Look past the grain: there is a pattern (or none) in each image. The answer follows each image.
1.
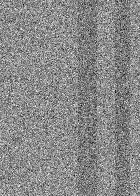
bands of columns
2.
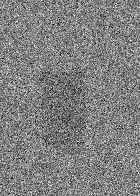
one block
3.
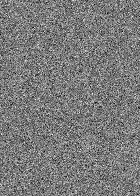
only noise
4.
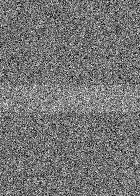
one band of rows
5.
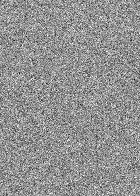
only noise
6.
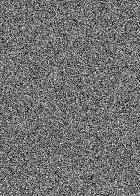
only noise
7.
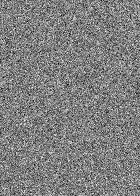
only noise
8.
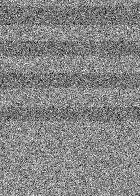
bands of rows
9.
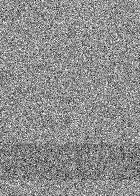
one band of rows
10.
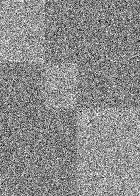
blocks along the diagonal
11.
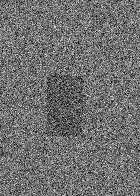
one block
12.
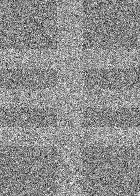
bands of rows crossing bands of columns
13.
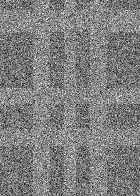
bands of rows crossing bands of columns
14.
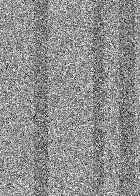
bands of columns
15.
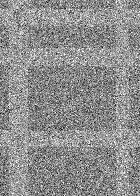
bands of rows crossing bands of columns
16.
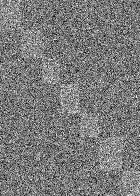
blocks along the diagonal
